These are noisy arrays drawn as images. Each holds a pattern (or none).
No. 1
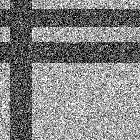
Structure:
bands of rows crossing bands of columns
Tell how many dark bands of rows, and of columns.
2 and 1
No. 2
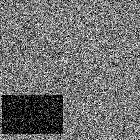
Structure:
one block
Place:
bottom left
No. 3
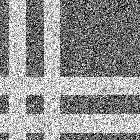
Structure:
bands of rows crossing bands of columns
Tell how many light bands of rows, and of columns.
2 and 2
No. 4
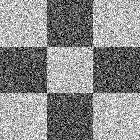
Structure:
a checkerboard
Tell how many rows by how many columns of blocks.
3 by 3
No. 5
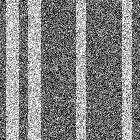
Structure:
bands of columns
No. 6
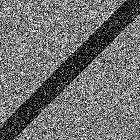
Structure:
a diagonal band
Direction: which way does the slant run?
bottom left to top right
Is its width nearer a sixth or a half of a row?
a sixth
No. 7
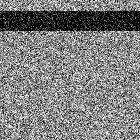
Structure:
one band of rows
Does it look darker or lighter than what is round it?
darker
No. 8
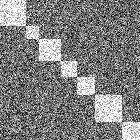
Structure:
blocks along the diagonal
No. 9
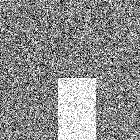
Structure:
one block
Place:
bottom middle
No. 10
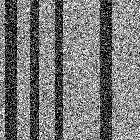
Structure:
bands of columns
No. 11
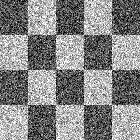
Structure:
a checkerboard
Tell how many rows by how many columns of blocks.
4 by 5
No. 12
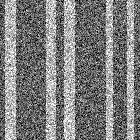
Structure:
bands of columns
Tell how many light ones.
5
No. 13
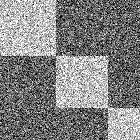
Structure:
blocks along the diagonal
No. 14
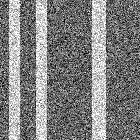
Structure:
bands of columns
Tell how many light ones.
3
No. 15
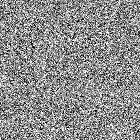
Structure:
only noise
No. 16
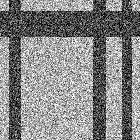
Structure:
bands of rows crossing bands of columns
